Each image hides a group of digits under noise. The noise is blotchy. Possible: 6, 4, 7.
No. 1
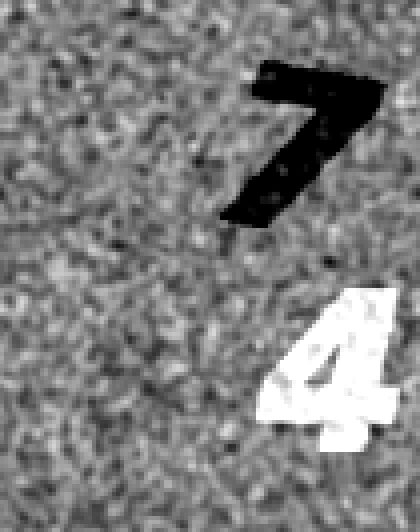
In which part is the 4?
bottom right
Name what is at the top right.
7
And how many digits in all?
2
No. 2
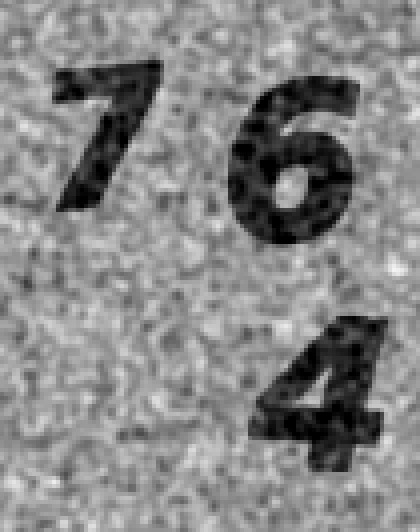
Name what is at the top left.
7
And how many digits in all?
3
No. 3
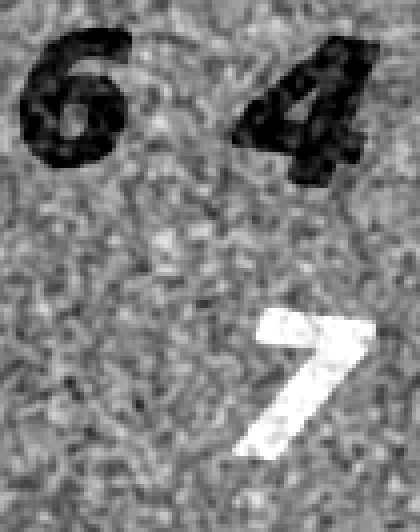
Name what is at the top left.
6
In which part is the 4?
top right
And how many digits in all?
3
